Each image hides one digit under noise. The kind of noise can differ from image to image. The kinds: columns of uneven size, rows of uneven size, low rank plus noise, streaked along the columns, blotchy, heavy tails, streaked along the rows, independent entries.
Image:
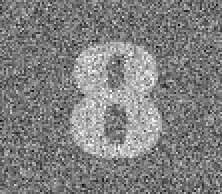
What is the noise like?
independent entries
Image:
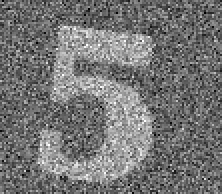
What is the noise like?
independent entries
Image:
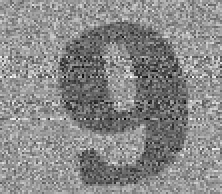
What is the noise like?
rows of uneven size
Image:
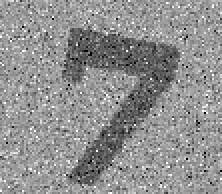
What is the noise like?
heavy tails
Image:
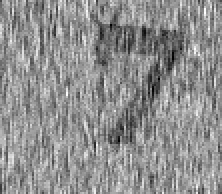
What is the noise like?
streaked along the columns
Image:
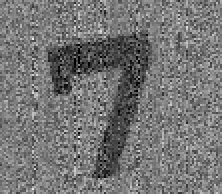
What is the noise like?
columns of uneven size
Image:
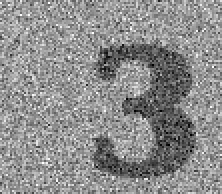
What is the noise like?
independent entries
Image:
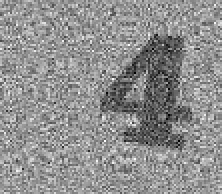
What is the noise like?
low rank plus noise
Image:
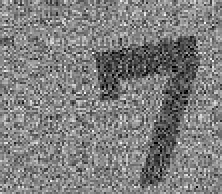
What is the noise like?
low rank plus noise
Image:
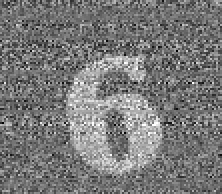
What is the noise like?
rows of uneven size
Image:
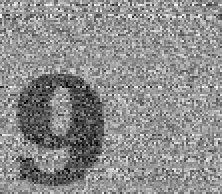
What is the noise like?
rows of uneven size
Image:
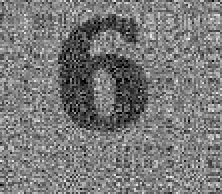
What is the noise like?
low rank plus noise
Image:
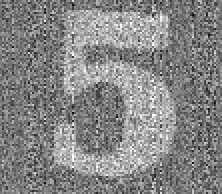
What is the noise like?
columns of uneven size
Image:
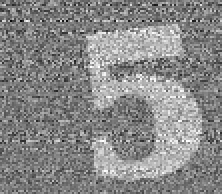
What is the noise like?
rows of uneven size
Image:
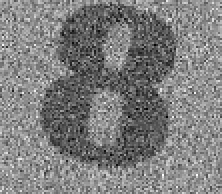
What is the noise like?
low rank plus noise
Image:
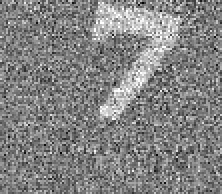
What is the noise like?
low rank plus noise
